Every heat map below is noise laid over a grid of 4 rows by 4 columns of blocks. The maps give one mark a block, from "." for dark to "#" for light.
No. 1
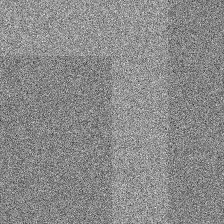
###.
..#.
..#.
..#.
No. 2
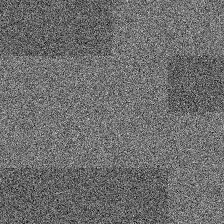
..##
###.
####
...#
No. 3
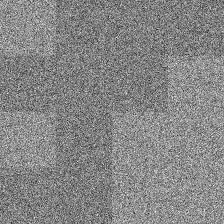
#...
...#
#.##
..##
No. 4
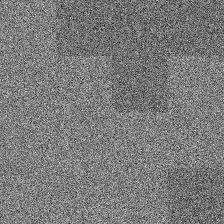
#...
##.#
####
###.
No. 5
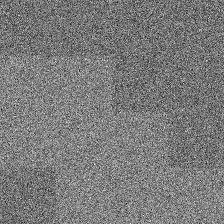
....
##..
###.
.###
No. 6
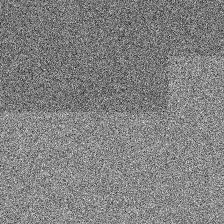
....
...#
####
####
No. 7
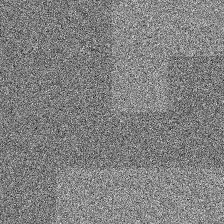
..##
..#.
....
.###
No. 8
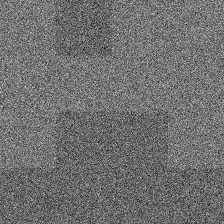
#.##
####
#..#
....
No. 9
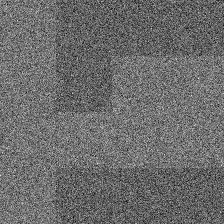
#...
#.##
####
#...
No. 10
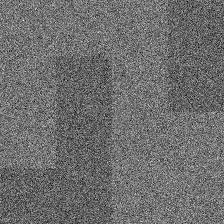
###.
#.#.
#.##
..##
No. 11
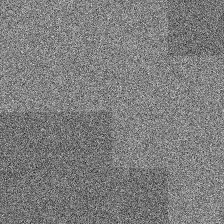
###.
####
..##
...#
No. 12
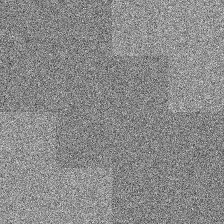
..##
...#
#...
##..
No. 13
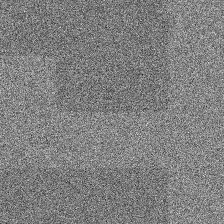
...#
#..#
####
...#
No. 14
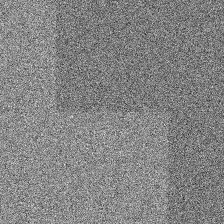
#...
#...
###.
###.
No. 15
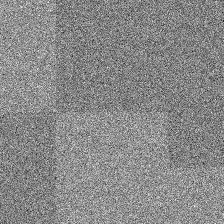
#...
#...
.##.
.###
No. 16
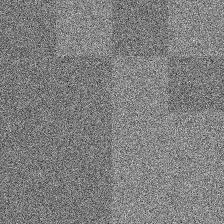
.#.#
..#.
..##
..##
